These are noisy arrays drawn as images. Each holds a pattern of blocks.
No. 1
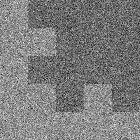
mirrored about the diagonal from the bottom left
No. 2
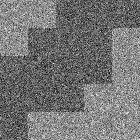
mirrored about the diagonal from the top left
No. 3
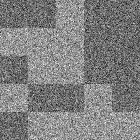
no symmetry
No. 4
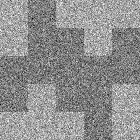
the same after a half turn
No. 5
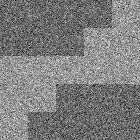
the same after a half turn
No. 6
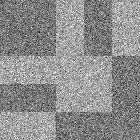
mirrored about the diagonal from the top left
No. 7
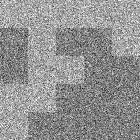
no symmetry
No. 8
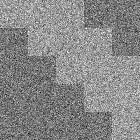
mirrored about the diagonal from the bottom left
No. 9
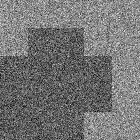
mirrored about the diagonal from the bottom left
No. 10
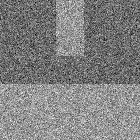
left and right mirror each other
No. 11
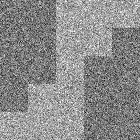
the same after a half turn
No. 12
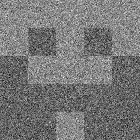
left and right mirror each other
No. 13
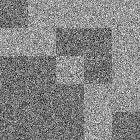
mirrored about the diagonal from the bottom left
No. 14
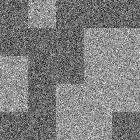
no symmetry
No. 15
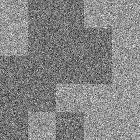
no symmetry
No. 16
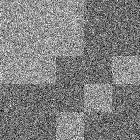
mirrored about the diagonal from the top left
